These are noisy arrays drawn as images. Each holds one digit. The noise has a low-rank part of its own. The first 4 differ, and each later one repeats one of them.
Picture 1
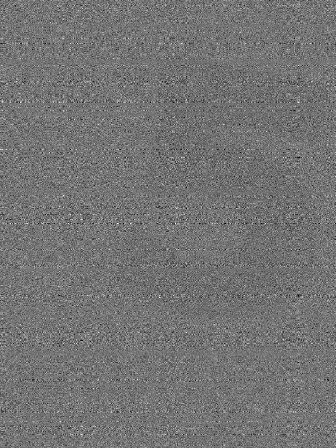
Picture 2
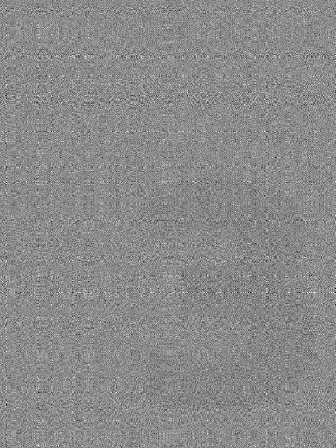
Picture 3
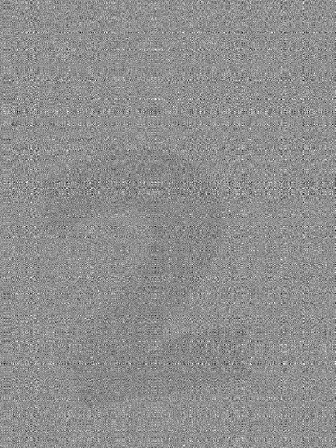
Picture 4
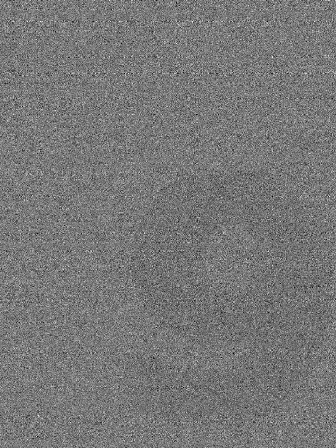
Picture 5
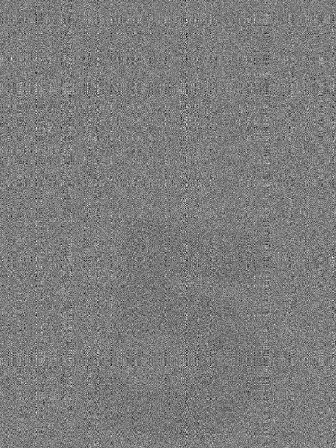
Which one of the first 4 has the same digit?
1
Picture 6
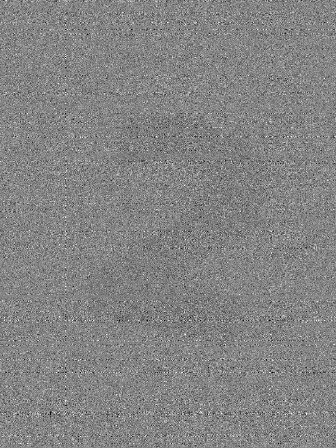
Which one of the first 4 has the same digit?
3
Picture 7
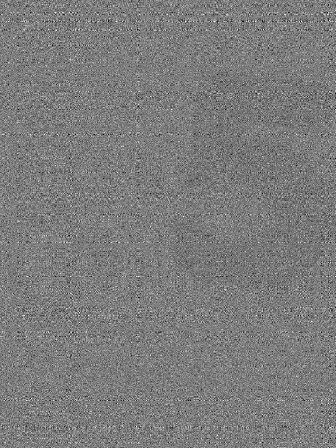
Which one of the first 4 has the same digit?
1
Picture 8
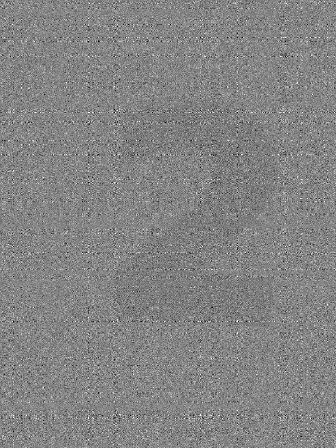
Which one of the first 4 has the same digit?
3
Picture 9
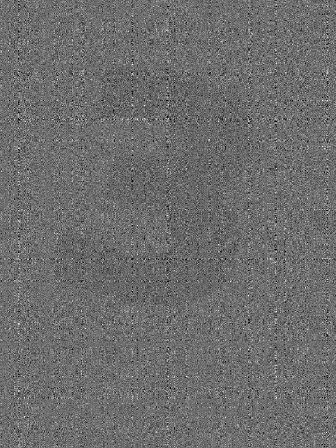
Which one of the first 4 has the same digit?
2
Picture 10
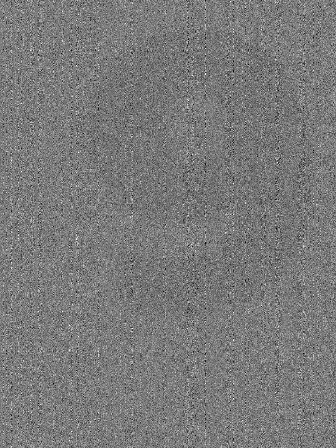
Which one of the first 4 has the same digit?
4
